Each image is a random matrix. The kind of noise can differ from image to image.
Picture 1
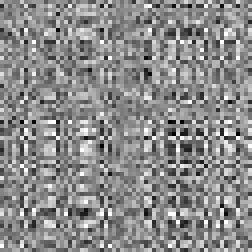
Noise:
low rank plus noise
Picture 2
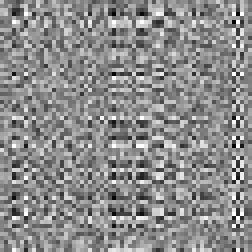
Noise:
low rank plus noise
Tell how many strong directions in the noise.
one
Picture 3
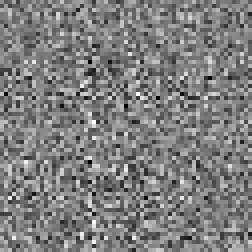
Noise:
low rank plus noise
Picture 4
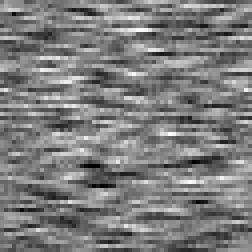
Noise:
streaked along the rows
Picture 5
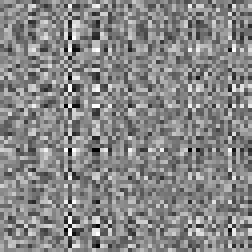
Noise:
low rank plus noise
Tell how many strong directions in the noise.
one
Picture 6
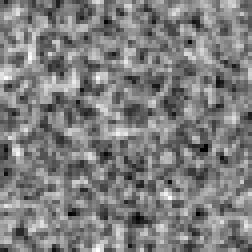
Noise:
blotchy
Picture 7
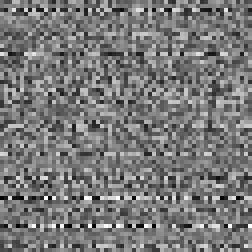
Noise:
rows of uneven size
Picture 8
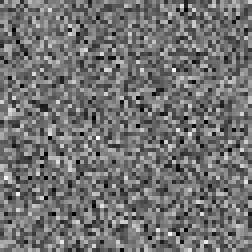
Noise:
independent entries
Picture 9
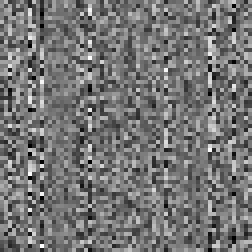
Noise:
columns of uneven size
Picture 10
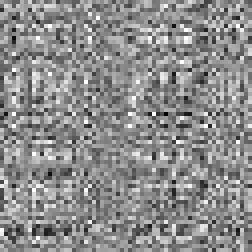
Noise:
low rank plus noise
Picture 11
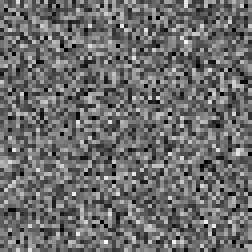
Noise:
independent entries
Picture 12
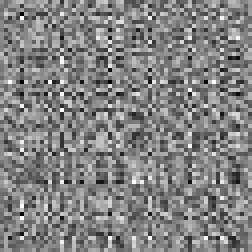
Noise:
low rank plus noise
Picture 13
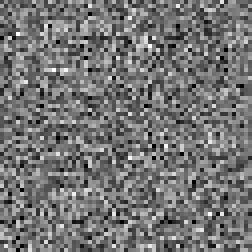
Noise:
low rank plus noise
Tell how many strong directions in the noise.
five to eight
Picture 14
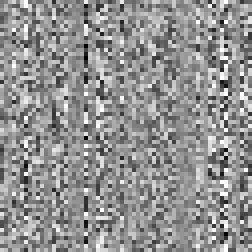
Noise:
columns of uneven size
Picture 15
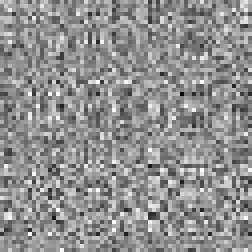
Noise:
low rank plus noise
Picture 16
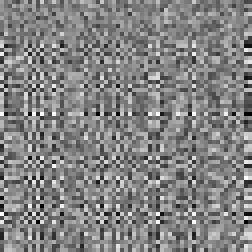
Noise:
low rank plus noise
